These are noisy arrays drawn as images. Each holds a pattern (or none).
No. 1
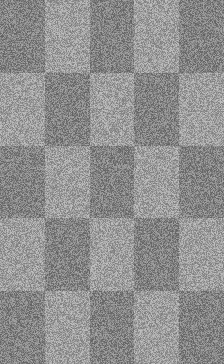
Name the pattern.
a checkerboard
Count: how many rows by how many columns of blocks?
5 by 5
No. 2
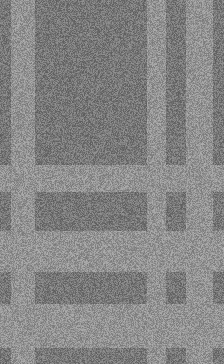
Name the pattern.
bands of rows crossing bands of columns
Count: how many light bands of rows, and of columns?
3 and 3
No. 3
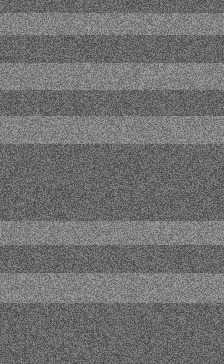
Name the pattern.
bands of rows
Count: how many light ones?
5
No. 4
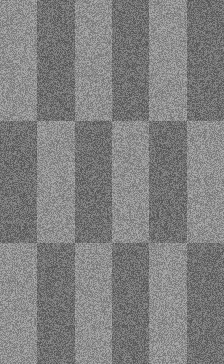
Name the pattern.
a checkerboard
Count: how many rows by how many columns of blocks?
3 by 6
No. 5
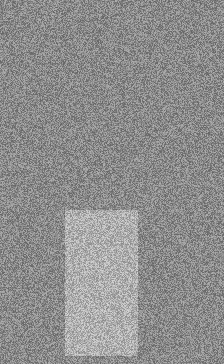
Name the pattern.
one block
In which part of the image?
bottom middle
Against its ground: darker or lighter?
lighter
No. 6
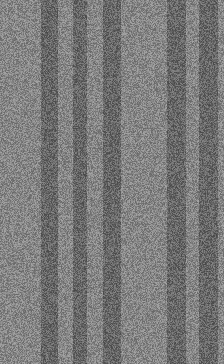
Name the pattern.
bands of columns
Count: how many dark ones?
5
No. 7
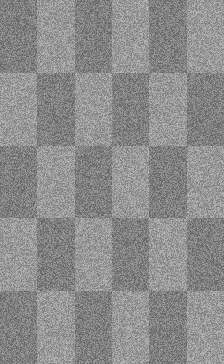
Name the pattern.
a checkerboard
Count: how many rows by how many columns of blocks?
5 by 6
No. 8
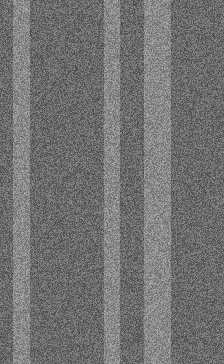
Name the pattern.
bands of columns
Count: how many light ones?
3
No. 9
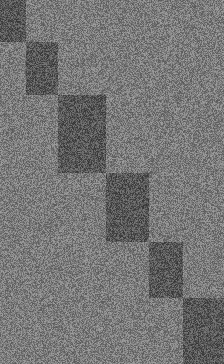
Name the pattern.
blocks along the diagonal
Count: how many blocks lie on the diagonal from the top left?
6
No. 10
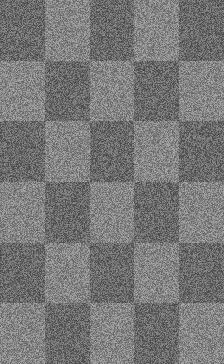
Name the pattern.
a checkerboard
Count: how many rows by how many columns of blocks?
6 by 5
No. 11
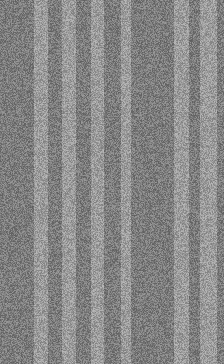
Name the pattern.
bands of columns
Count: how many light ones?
6
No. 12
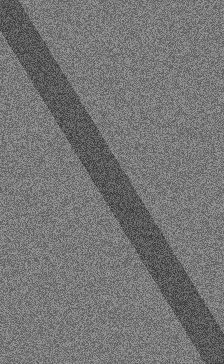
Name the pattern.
a diagonal band
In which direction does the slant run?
top left to bottom right
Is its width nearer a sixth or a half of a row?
a sixth
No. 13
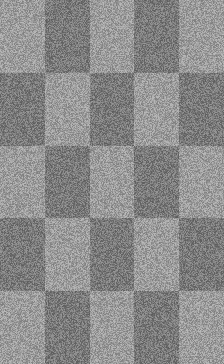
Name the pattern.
a checkerboard
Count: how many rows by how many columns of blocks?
5 by 5
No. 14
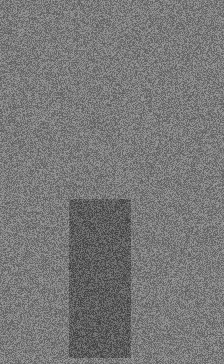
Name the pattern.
one block
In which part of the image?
bottom middle
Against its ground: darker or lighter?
darker
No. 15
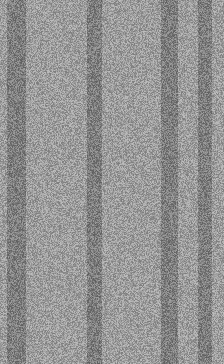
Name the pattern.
bands of columns
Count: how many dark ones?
4
